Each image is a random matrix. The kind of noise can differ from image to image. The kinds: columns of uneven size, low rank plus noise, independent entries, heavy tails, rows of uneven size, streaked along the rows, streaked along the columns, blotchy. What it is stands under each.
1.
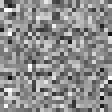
low rank plus noise
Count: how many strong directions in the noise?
three or four
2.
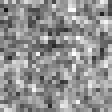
blotchy
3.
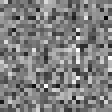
low rank plus noise
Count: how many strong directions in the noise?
two
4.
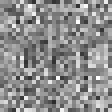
low rank plus noise
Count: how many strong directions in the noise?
one
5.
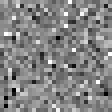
heavy tails
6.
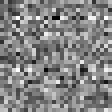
low rank plus noise
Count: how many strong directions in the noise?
one
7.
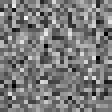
low rank plus noise
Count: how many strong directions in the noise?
one
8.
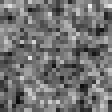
blotchy
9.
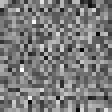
low rank plus noise
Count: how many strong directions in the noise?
one
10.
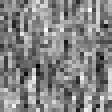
streaked along the columns
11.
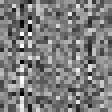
columns of uneven size
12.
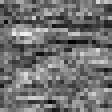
streaked along the rows
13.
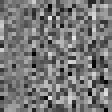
columns of uneven size
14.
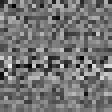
rows of uneven size
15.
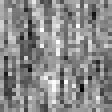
streaked along the columns
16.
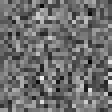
low rank plus noise
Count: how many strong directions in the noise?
five to eight
